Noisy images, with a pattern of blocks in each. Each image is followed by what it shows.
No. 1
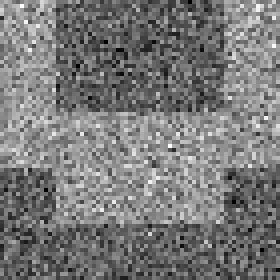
left and right mirror each other
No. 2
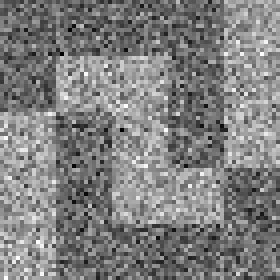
the same after a half turn
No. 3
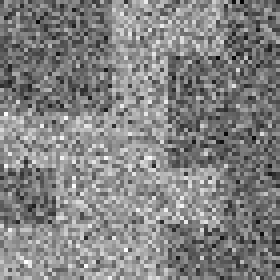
no symmetry
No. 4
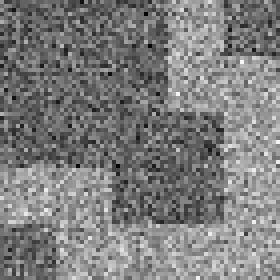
mirrored about the diagonal from the top left
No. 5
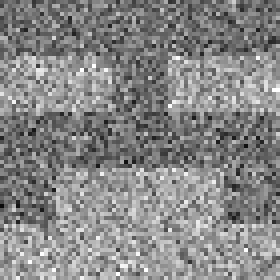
left and right mirror each other
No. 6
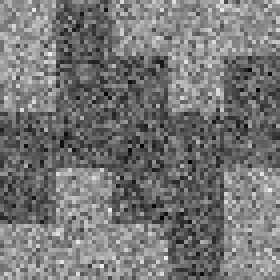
the same after a half turn
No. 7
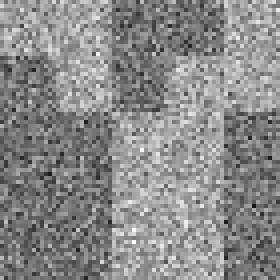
no symmetry
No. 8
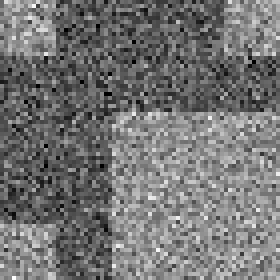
mirrored about the diagonal from the top left
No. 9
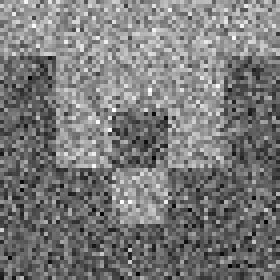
left and right mirror each other
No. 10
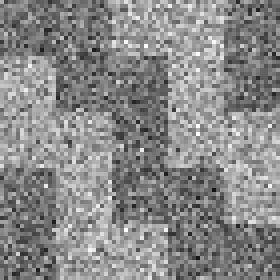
the same after a half turn
